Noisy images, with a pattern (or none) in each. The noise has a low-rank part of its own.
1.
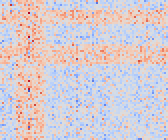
bands of rows crossing bands of columns
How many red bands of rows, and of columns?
2 and 1
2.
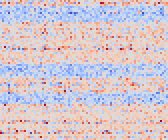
bands of rows
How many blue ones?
3
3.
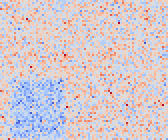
one block
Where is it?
bottom left
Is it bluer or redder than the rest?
bluer
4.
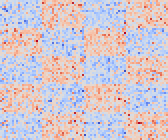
a checkerboard
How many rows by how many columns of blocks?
5 by 4
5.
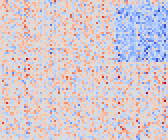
one block
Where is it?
top right
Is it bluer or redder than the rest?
bluer
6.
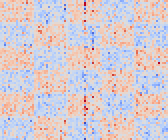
a checkerboard
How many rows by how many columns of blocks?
6 by 5
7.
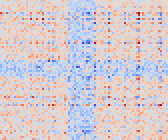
bands of rows crossing bands of columns
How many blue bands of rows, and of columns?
1 and 1
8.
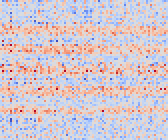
bands of rows
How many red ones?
5
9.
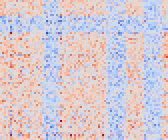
bands of rows crossing bands of columns
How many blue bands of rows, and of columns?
1 and 3
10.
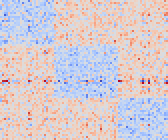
blocks along the diagonal
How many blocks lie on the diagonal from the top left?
3
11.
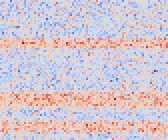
bands of rows
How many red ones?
3
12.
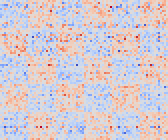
a checkerboard
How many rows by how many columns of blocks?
5 by 6
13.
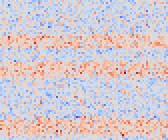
bands of rows
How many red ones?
3
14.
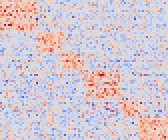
blocks along the diagonal
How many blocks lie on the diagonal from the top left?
6
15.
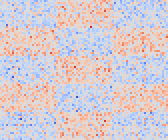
a checkerboard
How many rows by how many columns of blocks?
5 by 3
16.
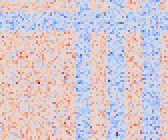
bands of rows crossing bands of columns
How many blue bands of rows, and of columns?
1 and 3
